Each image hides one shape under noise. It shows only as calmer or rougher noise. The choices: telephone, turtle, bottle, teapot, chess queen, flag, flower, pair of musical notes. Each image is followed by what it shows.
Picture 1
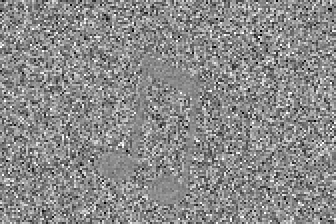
pair of musical notes
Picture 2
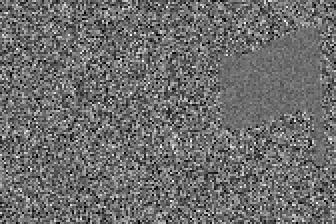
flag
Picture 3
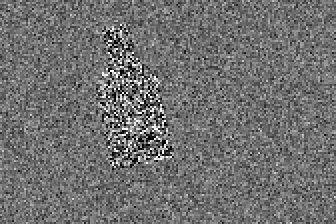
bottle
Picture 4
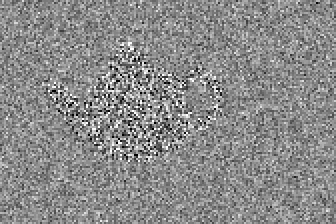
teapot
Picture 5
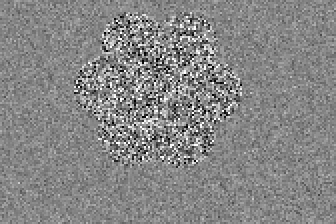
flower
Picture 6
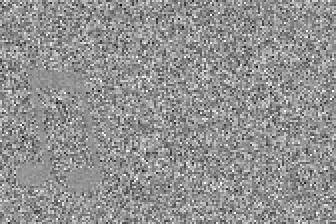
pair of musical notes
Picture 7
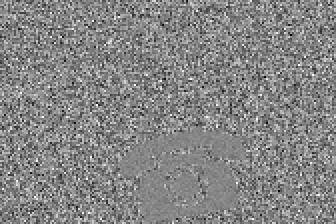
telephone
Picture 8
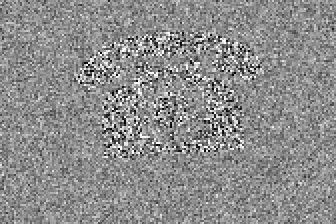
telephone
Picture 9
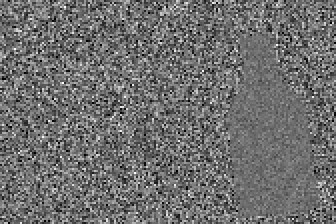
bottle
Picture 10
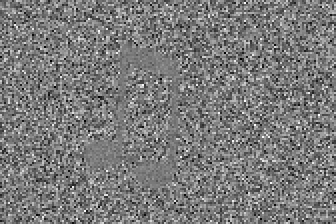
pair of musical notes
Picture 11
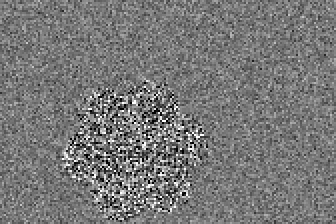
flower
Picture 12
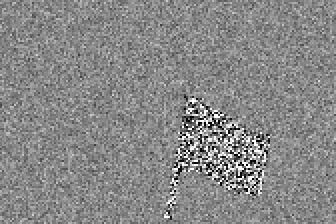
flag
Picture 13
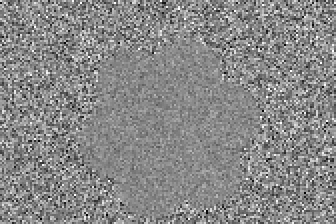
flower
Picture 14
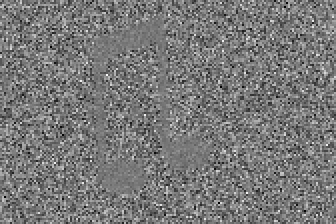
pair of musical notes
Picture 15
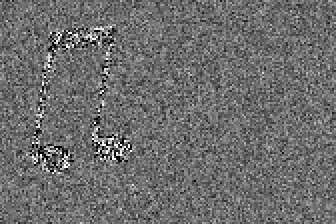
pair of musical notes
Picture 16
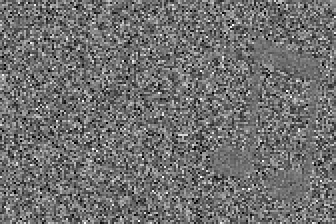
pair of musical notes
